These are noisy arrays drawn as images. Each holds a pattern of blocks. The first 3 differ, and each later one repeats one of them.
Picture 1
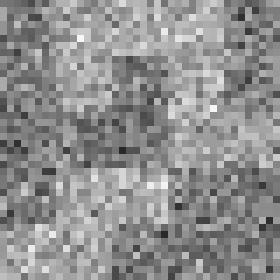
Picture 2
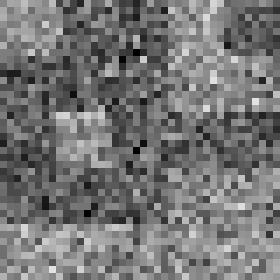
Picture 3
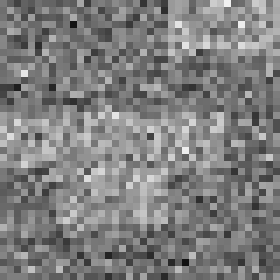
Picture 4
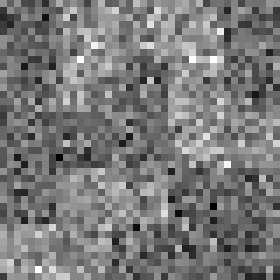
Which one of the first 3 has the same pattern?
1
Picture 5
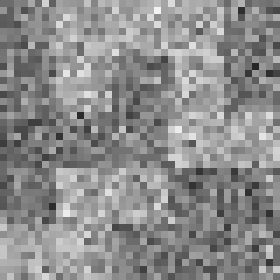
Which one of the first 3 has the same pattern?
1
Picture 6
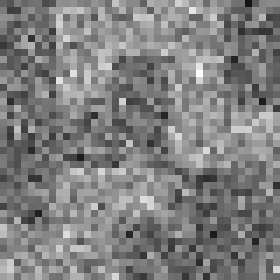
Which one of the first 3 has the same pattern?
1
